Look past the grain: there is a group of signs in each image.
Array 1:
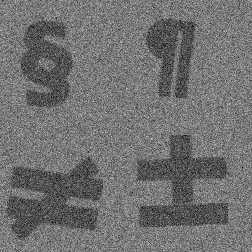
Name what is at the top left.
section sign
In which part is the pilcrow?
top right
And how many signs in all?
4
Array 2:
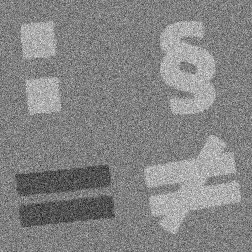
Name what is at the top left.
colon
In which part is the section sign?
top right
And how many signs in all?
4
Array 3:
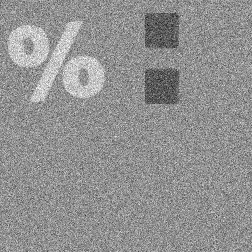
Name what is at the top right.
colon
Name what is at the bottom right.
nothing
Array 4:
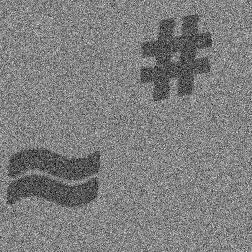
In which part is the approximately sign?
bottom left
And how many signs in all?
2
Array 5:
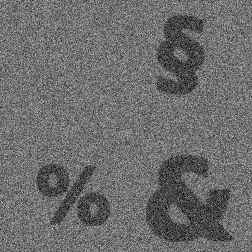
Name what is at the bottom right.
ampersand
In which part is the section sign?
top right
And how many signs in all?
3
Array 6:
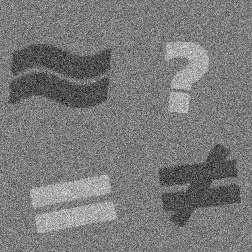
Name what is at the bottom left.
equals sign
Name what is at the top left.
approximately sign
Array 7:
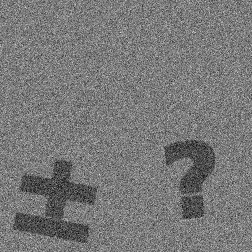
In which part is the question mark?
bottom right
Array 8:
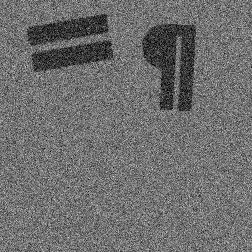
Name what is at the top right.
pilcrow
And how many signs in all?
2
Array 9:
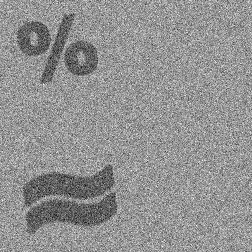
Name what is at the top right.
nothing
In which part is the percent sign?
top left
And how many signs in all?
2
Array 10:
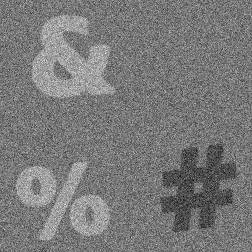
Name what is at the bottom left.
percent sign
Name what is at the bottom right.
hash sign
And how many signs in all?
3
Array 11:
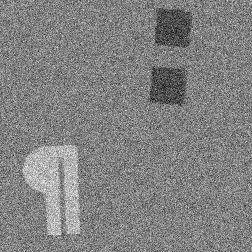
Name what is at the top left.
nothing
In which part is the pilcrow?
bottom left
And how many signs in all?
2
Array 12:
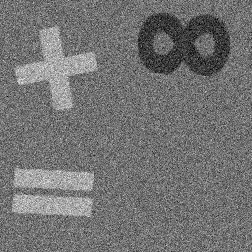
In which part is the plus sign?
top left
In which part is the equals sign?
bottom left
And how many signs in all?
3
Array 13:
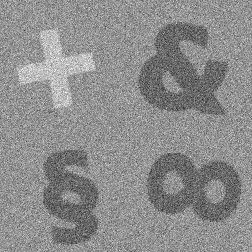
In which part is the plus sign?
top left
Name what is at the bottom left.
section sign
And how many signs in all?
4
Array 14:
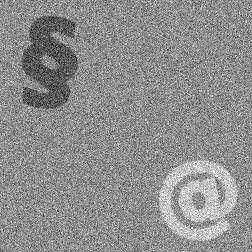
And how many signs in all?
2
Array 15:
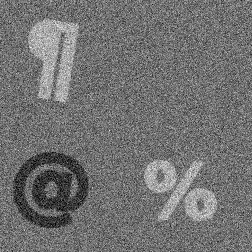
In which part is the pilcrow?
top left
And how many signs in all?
3
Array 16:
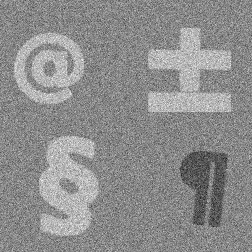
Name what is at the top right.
plus-minus sign
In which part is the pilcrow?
bottom right
